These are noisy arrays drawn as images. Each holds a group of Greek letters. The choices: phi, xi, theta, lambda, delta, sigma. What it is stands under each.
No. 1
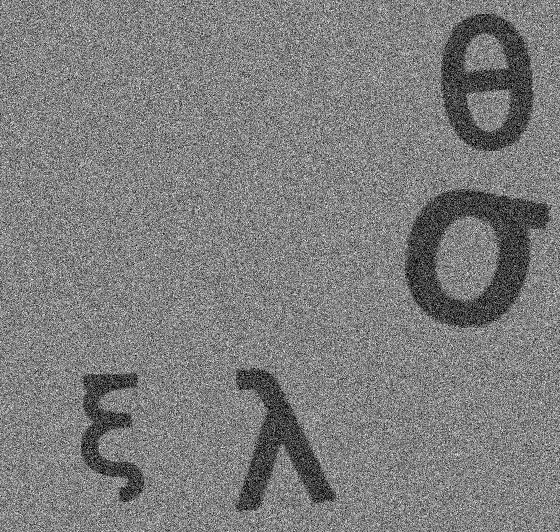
top right: theta; middle right: sigma; bottom left: xi; bottom middle: lambda
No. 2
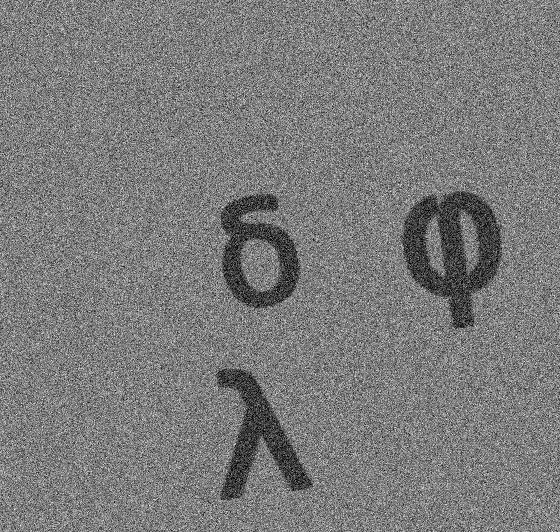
centre: delta; middle right: phi; bottom middle: lambda
